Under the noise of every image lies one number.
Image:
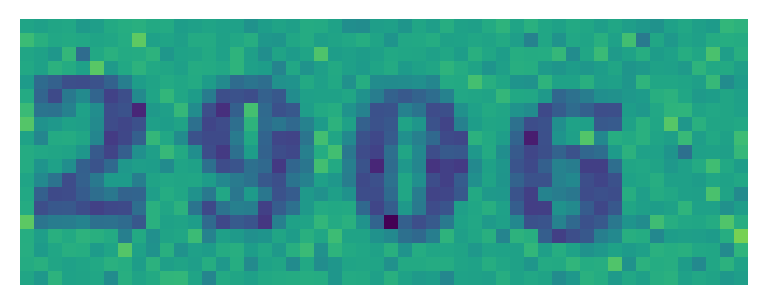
2906
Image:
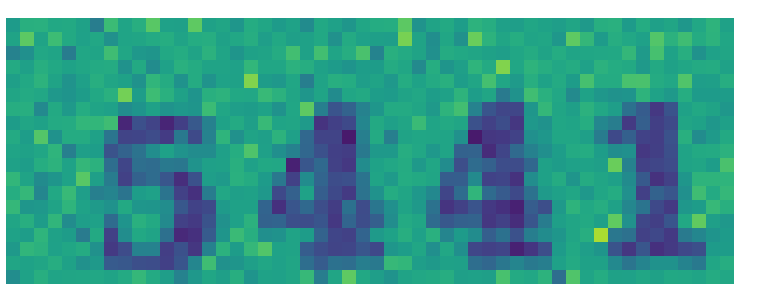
5441
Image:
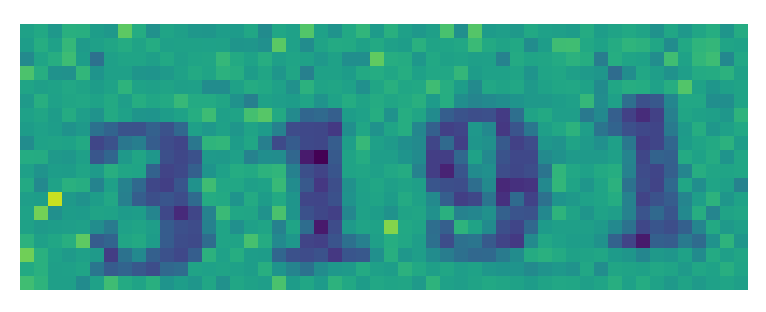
3191
